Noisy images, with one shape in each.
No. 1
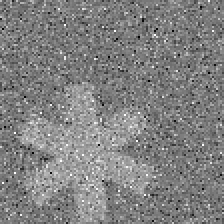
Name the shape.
asterisk
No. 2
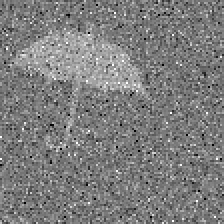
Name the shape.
umbrella
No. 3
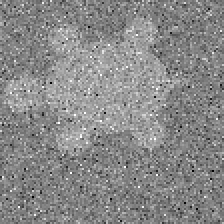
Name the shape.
turtle
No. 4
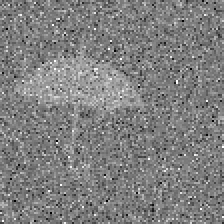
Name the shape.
umbrella
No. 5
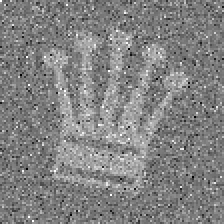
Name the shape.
chess queen
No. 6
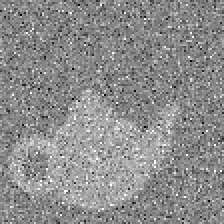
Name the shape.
teapot
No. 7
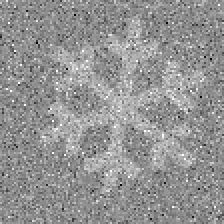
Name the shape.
snowflake
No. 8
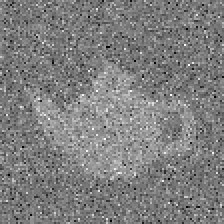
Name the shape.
teapot
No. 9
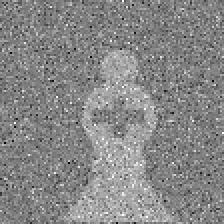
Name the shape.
chess bishop
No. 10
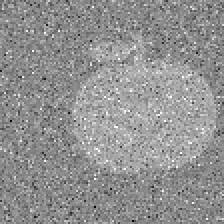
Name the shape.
apple
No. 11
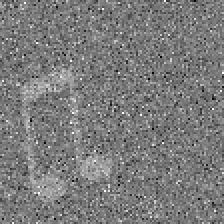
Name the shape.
pair of musical notes
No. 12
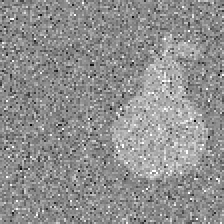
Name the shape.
pear
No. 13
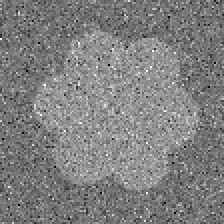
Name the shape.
flower
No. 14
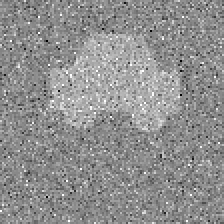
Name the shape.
car
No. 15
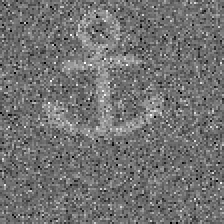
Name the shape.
anchor
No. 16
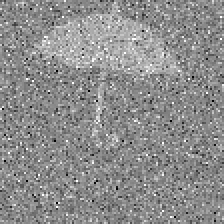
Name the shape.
umbrella
